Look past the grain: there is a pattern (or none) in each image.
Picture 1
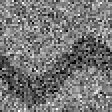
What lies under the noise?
a wavy band
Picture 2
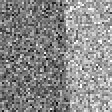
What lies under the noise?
a sharp edge
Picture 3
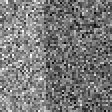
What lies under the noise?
a sharp edge
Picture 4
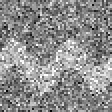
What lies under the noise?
a wavy band
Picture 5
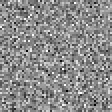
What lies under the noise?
only noise
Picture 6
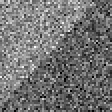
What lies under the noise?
a sharp edge
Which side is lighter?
top left
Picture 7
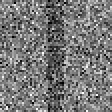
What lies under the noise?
one vertical stripe
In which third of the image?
middle
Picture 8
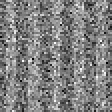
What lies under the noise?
vertical stripes
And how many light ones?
5
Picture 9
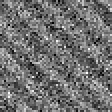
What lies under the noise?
diagonal stripes
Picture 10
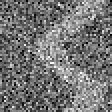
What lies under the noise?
a wavy band
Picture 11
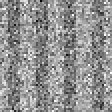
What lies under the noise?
vertical stripes
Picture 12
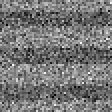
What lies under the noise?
horizontal stripes
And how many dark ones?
3
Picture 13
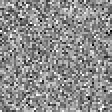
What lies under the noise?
only noise
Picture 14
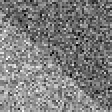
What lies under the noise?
a sharp edge
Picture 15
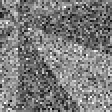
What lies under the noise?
spokes from one point
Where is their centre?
top left
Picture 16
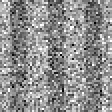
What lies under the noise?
vertical stripes
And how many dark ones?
3
